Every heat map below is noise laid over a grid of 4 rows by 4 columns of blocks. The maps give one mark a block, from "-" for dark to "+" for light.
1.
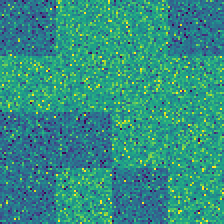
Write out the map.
-++-
++++
--++
-+-+
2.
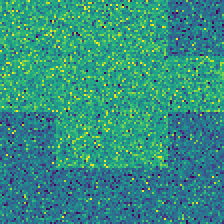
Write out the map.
+++-
++++
-++-
----
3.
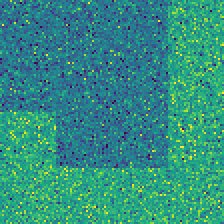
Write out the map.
---+
---+
+--+
++++
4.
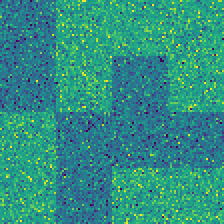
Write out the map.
-+++
-+-+
+---
+-++
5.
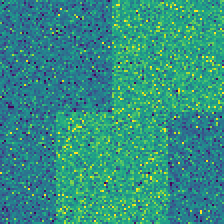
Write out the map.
--++
--++
-++-
-++-
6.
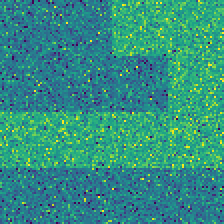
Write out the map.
--++
---+
++++
----
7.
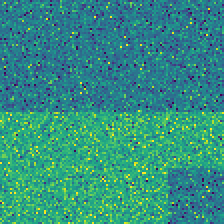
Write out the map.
----
----
++++
+++-
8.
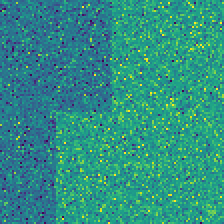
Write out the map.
--++
--++
-+++
-+++
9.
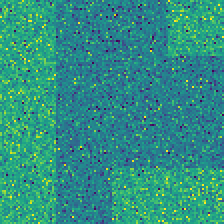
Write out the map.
+--+
+---
+---
+-++
